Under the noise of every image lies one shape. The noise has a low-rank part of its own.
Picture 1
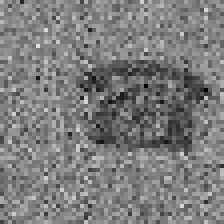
dark telephone
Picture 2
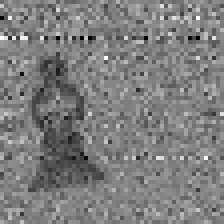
dark chess bishop
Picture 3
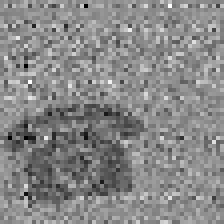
dark telephone
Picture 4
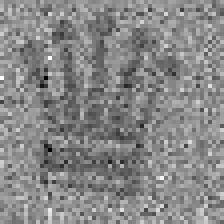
dark chess queen
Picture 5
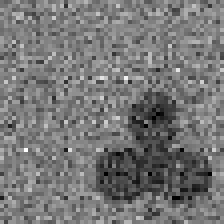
dark club
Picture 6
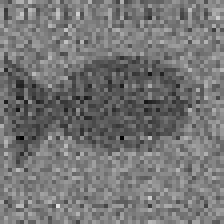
dark fish
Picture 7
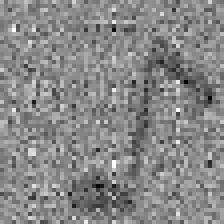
dark musical note
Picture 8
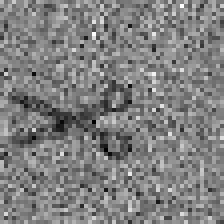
dark pair of scissors
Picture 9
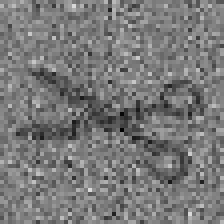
dark pair of scissors
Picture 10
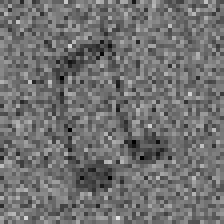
dark pair of musical notes
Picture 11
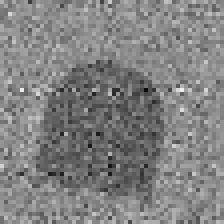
dark ghost
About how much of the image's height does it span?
two thirds
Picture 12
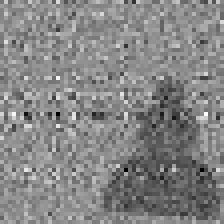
dark chess pawn
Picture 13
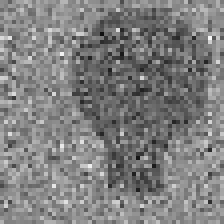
dark light bulb
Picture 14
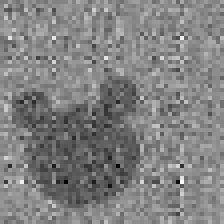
dark bear's head
